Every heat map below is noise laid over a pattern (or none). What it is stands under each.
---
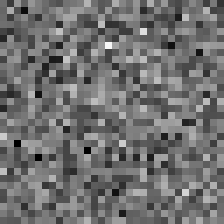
only noise
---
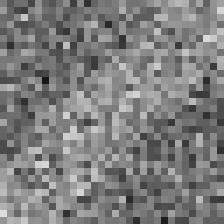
a diagonal band
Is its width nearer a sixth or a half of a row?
a half
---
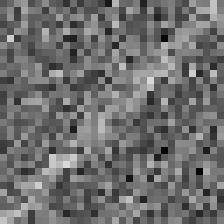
a diagonal band
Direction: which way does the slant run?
bottom left to top right
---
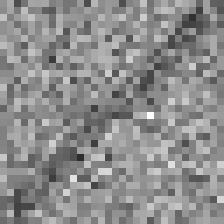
a diagonal band
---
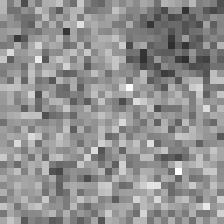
one block
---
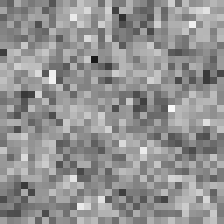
a checkerboard
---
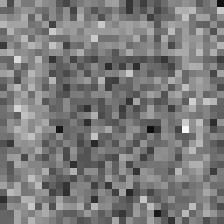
bands of rows crossing bands of columns
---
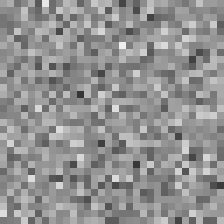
only noise
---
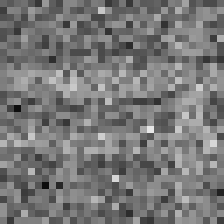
bands of rows crossing bands of columns
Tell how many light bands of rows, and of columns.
2 and 1
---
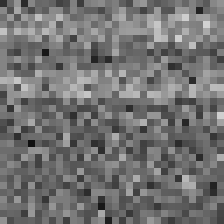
bands of rows
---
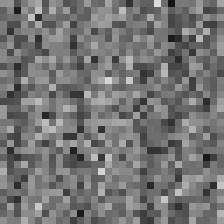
bands of columns
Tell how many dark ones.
5
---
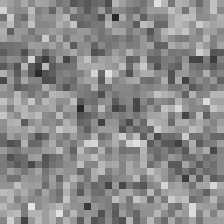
a checkerboard
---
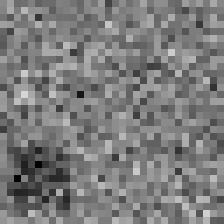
one block
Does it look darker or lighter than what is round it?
darker
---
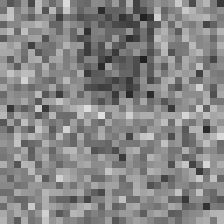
one block
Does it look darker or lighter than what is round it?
darker
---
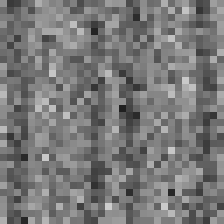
bands of columns
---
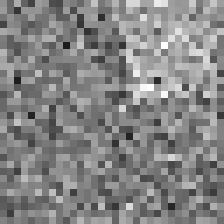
one block
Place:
top right
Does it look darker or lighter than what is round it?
lighter
